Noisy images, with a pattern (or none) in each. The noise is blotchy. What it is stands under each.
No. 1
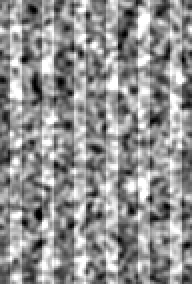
vertical stripes
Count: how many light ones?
6
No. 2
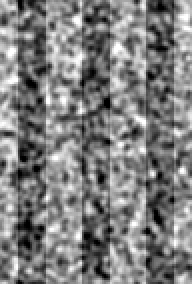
vertical stripes
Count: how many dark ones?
3
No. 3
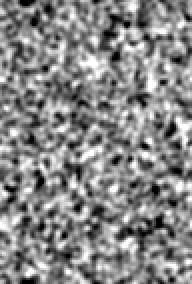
only noise
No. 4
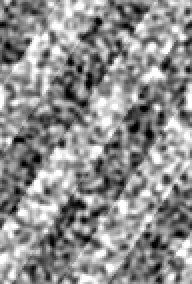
diagonal stripes
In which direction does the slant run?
bottom left to top right
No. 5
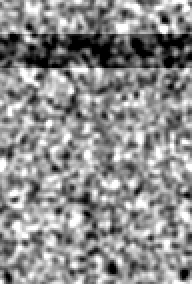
one horizontal stripe
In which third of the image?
top
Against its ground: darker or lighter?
darker
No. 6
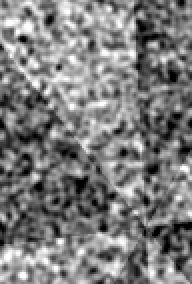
spokes from one point
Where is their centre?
bottom right
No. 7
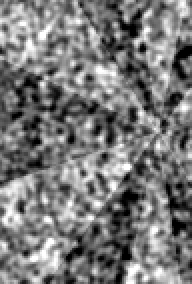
spokes from one point
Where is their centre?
middle right
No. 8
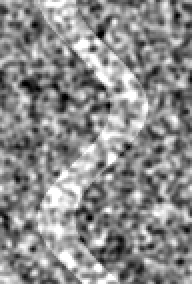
a wavy band
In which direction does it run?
top to bottom
